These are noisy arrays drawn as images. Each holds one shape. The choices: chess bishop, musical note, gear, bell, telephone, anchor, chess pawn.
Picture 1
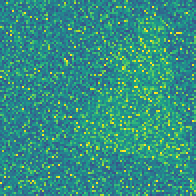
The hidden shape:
chess pawn
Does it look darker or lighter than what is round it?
lighter
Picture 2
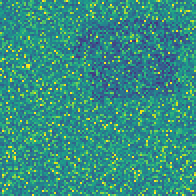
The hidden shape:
telephone
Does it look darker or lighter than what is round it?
darker
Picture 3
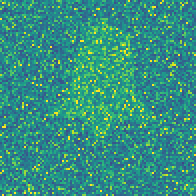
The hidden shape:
bell
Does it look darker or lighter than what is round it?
lighter
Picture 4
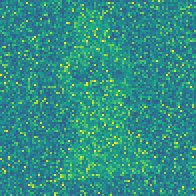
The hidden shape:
chess bishop
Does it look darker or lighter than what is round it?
lighter
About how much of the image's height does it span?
nearly all
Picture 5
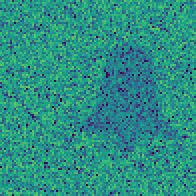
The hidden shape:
bell
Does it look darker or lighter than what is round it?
darker
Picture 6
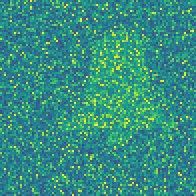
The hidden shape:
bell
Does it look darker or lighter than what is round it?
lighter
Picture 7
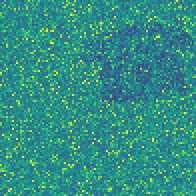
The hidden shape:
telephone
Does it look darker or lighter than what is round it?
darker
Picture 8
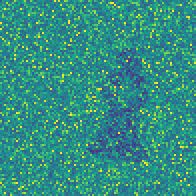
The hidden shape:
chess bishop
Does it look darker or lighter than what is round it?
darker
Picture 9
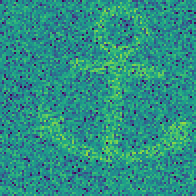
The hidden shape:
anchor
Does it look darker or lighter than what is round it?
lighter
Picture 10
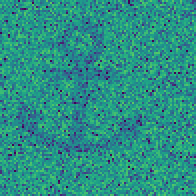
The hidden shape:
anchor
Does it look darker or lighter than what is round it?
darker
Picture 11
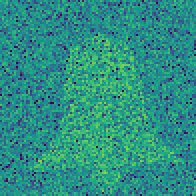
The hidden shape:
bell
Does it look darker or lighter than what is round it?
lighter
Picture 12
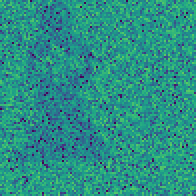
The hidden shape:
chess bishop
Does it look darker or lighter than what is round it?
darker
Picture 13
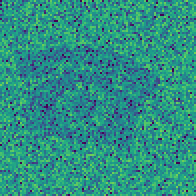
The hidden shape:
telephone
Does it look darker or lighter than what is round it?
darker
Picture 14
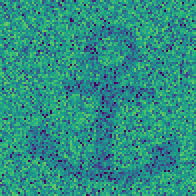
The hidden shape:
anchor
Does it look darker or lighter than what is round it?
darker
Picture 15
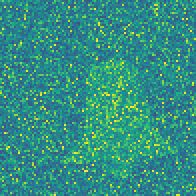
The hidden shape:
bell
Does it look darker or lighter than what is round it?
lighter
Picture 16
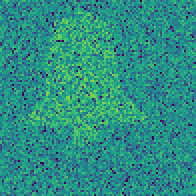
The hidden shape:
bell
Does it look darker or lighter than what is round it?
lighter
